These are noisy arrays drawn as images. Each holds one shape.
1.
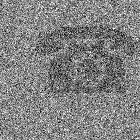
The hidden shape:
telephone
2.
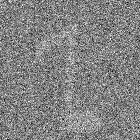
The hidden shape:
musical note
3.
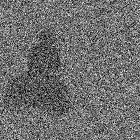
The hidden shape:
chess pawn
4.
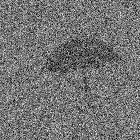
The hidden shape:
umbrella
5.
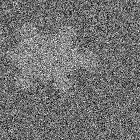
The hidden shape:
turtle
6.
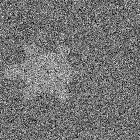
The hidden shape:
turtle
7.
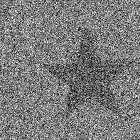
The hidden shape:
star
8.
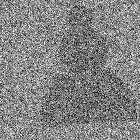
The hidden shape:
chess pawn
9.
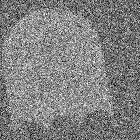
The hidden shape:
ghost
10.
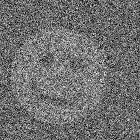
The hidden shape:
smiling face
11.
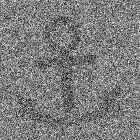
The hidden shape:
anchor
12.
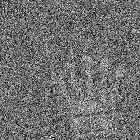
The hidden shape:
chess queen
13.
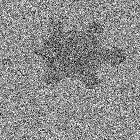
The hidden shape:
turtle
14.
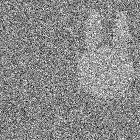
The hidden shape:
rabbit's head
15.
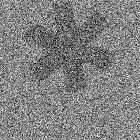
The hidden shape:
asterisk
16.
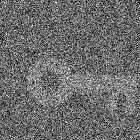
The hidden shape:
key
